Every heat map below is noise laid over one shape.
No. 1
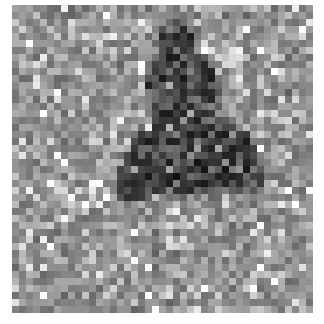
chess pawn
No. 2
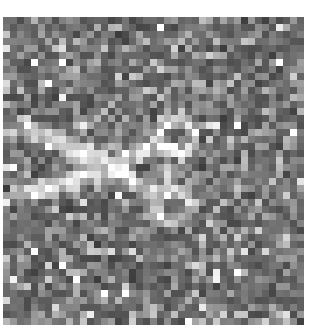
pair of scissors
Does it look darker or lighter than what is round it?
lighter
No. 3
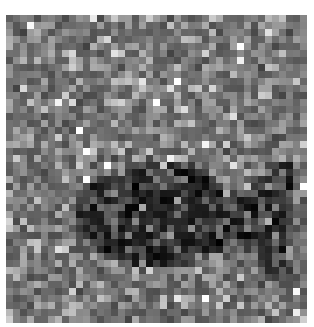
fish
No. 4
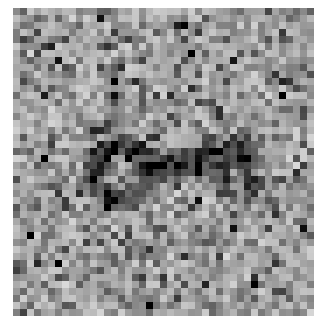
key
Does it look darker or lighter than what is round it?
darker
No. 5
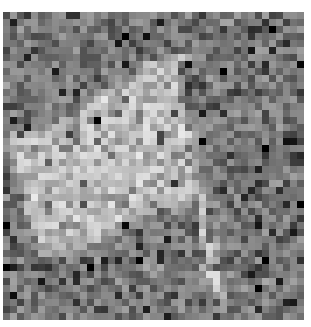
flag
